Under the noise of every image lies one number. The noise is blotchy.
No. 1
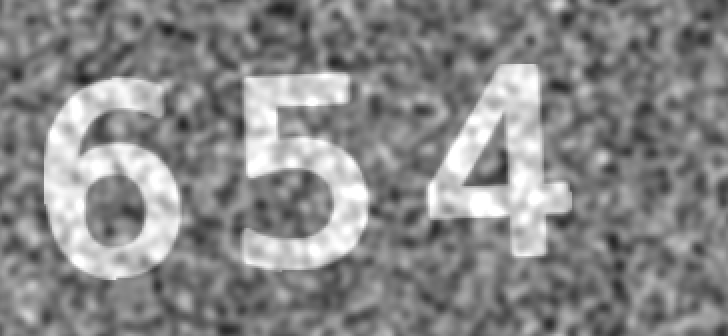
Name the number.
654
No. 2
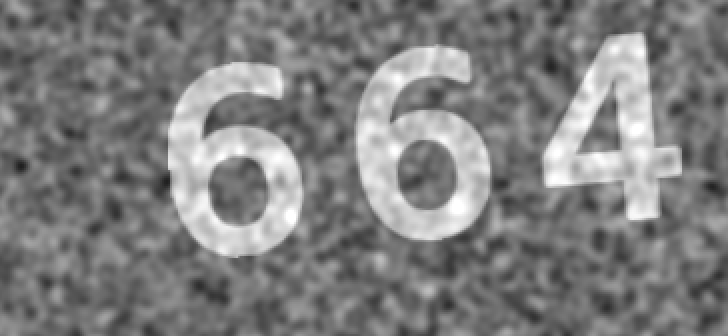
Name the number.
664
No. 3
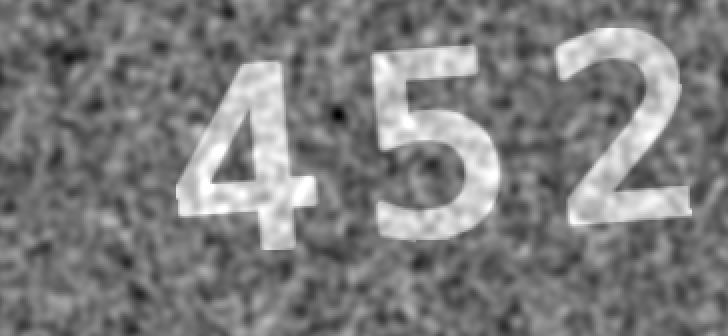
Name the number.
452
